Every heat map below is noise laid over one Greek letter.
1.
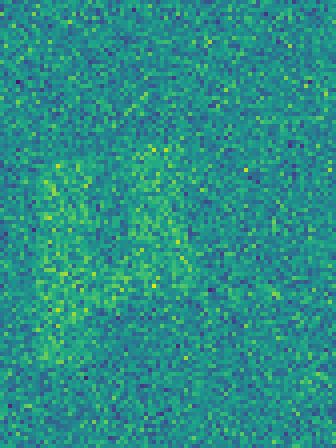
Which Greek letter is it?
mu
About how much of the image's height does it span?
half
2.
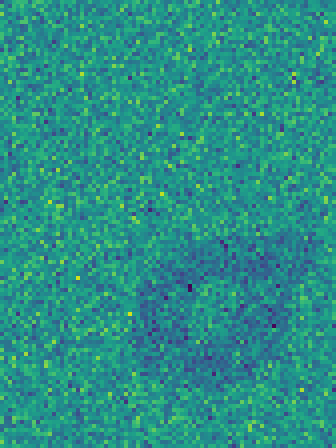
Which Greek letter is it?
sigma
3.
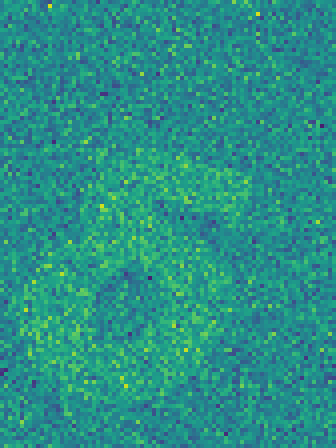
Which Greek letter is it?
delta
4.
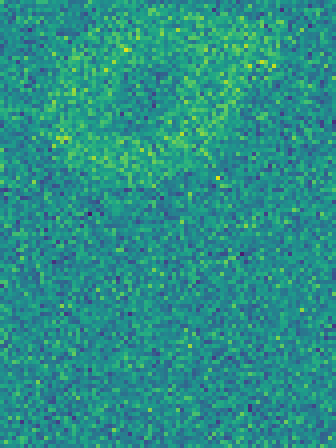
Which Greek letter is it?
sigma
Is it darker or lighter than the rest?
lighter
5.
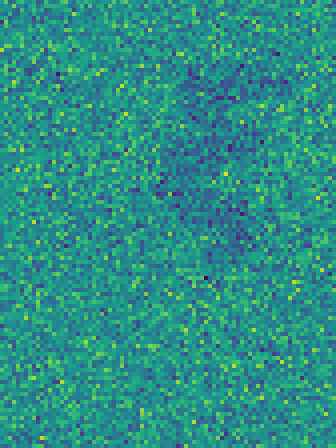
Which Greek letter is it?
xi
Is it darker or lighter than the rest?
darker
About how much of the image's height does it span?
half
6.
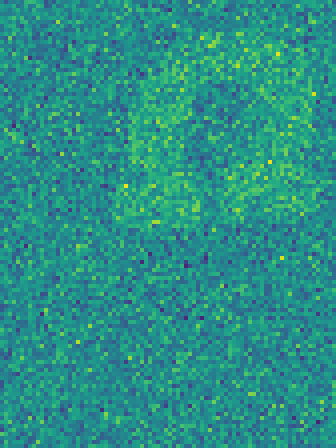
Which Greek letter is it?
omega
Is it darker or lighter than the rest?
lighter
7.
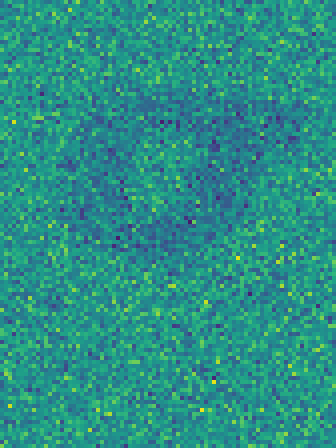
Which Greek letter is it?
sigma
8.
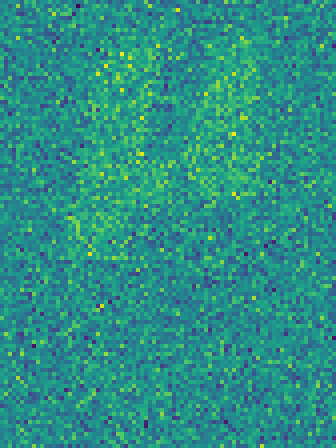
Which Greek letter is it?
mu
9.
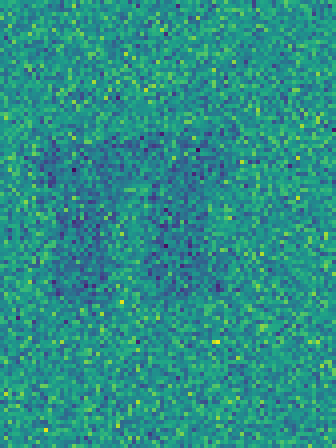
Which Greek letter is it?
pi
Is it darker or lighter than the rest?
darker
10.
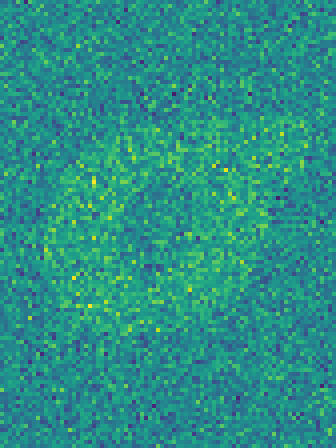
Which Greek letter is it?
sigma
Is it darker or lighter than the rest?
lighter
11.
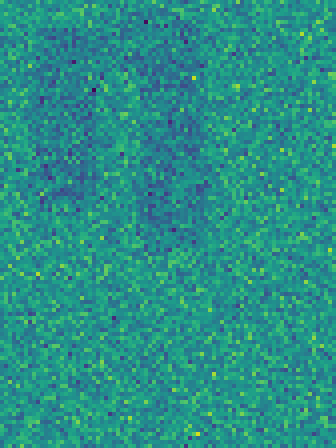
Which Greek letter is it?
eta
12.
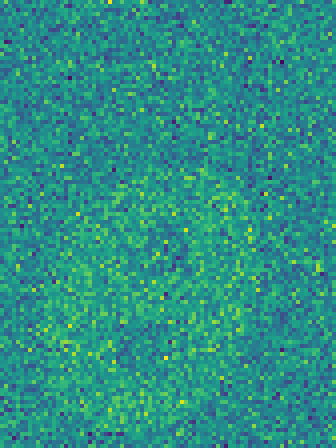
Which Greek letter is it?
theta
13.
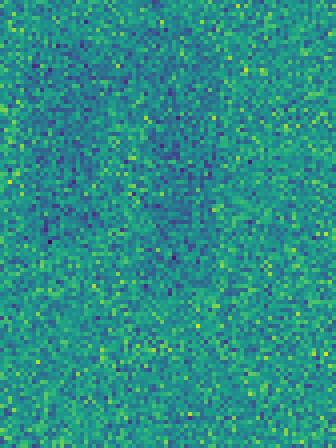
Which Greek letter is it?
eta
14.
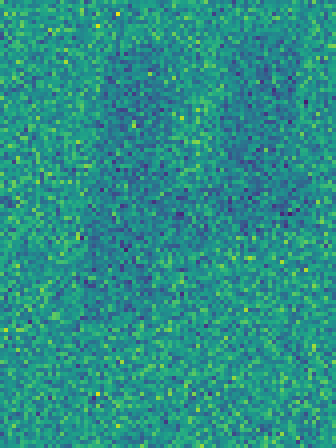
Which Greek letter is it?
mu
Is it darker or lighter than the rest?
darker
